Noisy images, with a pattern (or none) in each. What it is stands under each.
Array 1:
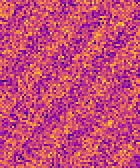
diagonal stripes
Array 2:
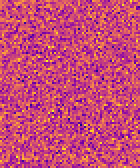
only noise
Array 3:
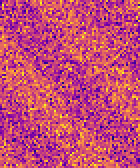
diagonal stripes
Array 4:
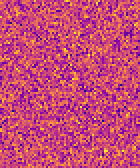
only noise
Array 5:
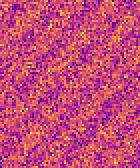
diagonal stripes
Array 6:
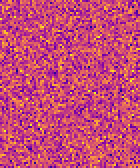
only noise
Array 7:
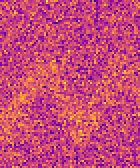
a wavy band
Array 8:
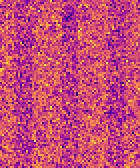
vertical stripes
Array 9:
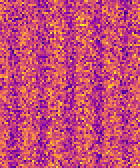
vertical stripes
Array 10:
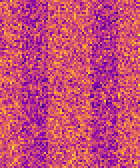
vertical stripes
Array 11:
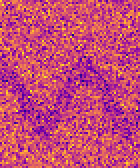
a wavy band
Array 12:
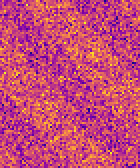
diagonal stripes
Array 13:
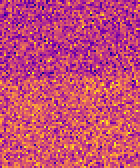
a sharp edge
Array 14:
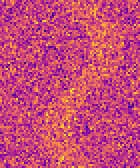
a wavy band
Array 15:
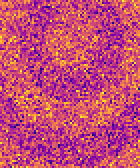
rings round one point
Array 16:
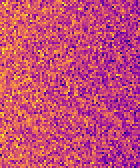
a smooth slope
